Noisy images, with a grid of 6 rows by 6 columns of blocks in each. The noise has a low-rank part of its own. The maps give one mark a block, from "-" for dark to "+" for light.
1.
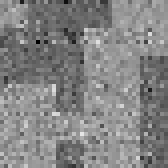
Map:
+ - - - + +
- - - + + +
- - - + + -
+ + - + + -
+ + + + + -
+ + - + + -
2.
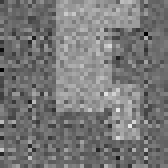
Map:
- - + + + -
- - + + - -
- - + + - -
- - + + + -
- - - - + -
- - - - - -
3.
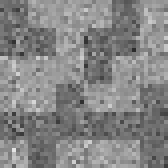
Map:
- + + + - +
- - + - - +
+ + + - + +
+ + - + + -
- - - - - -
+ - + + + -
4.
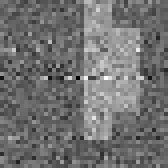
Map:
- - - + - -
- - - + + -
- - - + + -
- - - + + -
- - - + - -
- - - - - -
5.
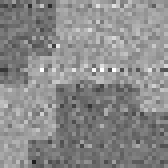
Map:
- - + + + +
- - + + + +
- + + + + +
+ + - - - +
+ + - - - -
+ - - - - -
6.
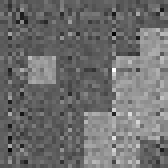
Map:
- - - - - -
- - - - - +
- + - - + +
- - - - + +
- - - + + +
- - - + + -
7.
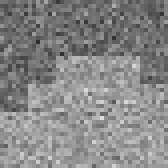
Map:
- - - - - -
- - - - - -
- - + + + -
- + + + + +
+ + + + + +
+ + + + + +
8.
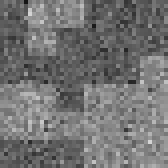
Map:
- + + - - -
- + - - - -
- - - - - +
+ + - + + +
+ + + + + +
- - - + + +
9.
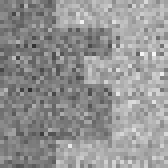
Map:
- - + + + +
- - - - + +
- - - + + +
- - - - + +
- - - - + +
- - + + + +
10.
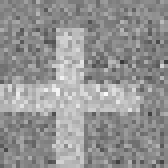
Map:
- - - - - -
- - + - - -
- - + - - -
+ + + + + -
- - + - - -
- - + - - -
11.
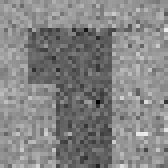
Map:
+ + + + + +
+ - - - + +
+ - - - + +
+ + - - + +
+ + - - + +
+ + - - + +
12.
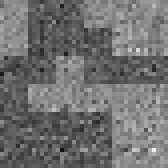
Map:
+ - - + + +
+ - - - + +
- - + - - -
- + + + + +
- - - - + +
- - - - + +
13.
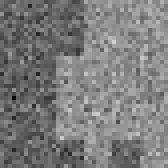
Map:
- - - + + +
- - - + + +
- - + + + +
- - + + + +
- - + + + +
- - - + - +
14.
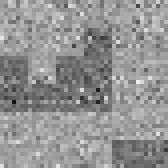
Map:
+ + + + + +
+ + + - + +
- + - - + +
- - - - + +
+ + + + + +
+ + + + - -
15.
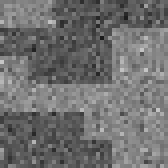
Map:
+ + - - - -
- - - - + +
+ - - - + +
+ + + + + +
- - - + + +
- - - - + +
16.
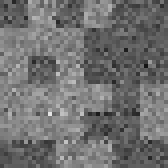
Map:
- + - + - -
+ + + - - -
+ - + - - -
+ + + + - +
+ + + - - +
- - + + - -
